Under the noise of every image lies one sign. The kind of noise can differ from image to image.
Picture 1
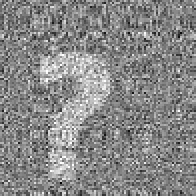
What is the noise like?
low rank plus noise
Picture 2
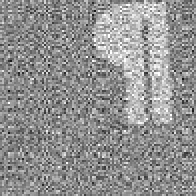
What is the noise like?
low rank plus noise
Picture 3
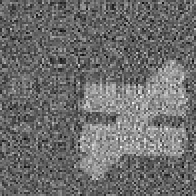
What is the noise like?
low rank plus noise
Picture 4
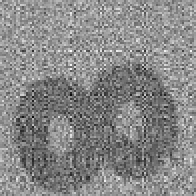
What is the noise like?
low rank plus noise
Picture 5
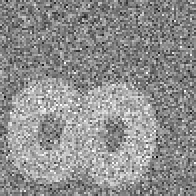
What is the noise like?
independent entries
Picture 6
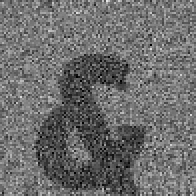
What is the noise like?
low rank plus noise
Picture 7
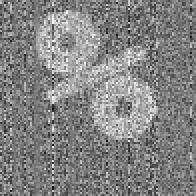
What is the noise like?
columns of uneven size
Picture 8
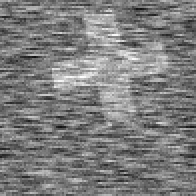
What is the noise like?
streaked along the rows
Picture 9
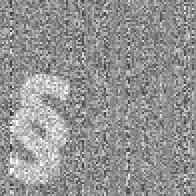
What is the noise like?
columns of uneven size
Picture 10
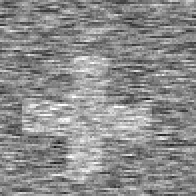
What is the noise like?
streaked along the rows
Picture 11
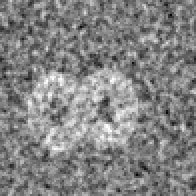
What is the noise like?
blotchy
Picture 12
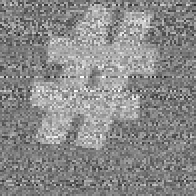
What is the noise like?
rows of uneven size
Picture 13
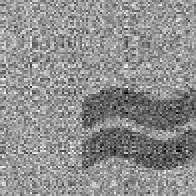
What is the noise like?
low rank plus noise
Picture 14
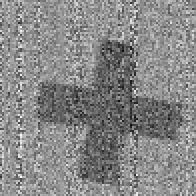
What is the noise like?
columns of uneven size
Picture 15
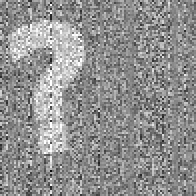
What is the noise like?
columns of uneven size
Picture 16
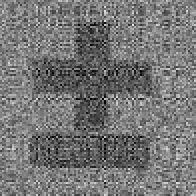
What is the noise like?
low rank plus noise
